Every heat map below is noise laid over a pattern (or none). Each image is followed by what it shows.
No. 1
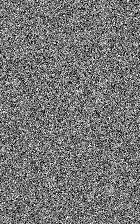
only noise
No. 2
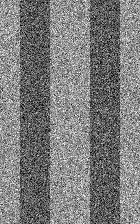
vertical stripes
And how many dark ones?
2
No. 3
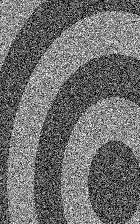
rings round one point
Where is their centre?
bottom right
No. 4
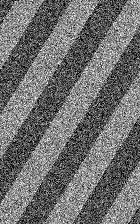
diagonal stripes
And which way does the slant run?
bottom left to top right
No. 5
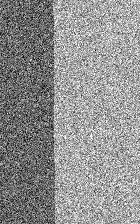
a sharp edge
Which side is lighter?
right
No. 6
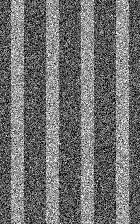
vertical stripes
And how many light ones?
4
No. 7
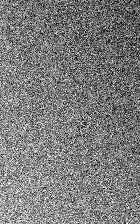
a smooth slope
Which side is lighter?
bottom left
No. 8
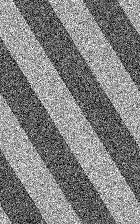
diagonal stripes
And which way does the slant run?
top left to bottom right
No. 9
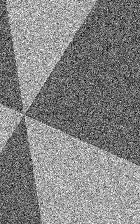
spokes from one point
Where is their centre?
middle left
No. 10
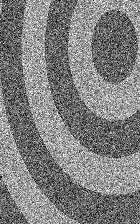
rings round one point
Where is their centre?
top right
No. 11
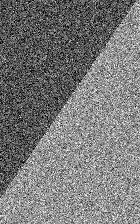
a sharp edge
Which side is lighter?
bottom right
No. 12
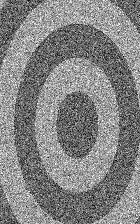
rings round one point
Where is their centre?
centre
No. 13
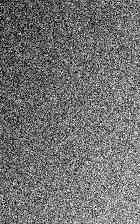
a smooth slope
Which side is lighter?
bottom right
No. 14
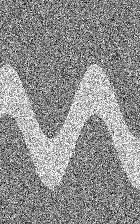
a wavy band
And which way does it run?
left to right
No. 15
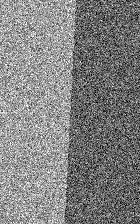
a sharp edge
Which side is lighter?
left
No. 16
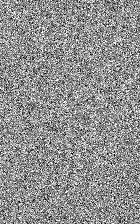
only noise
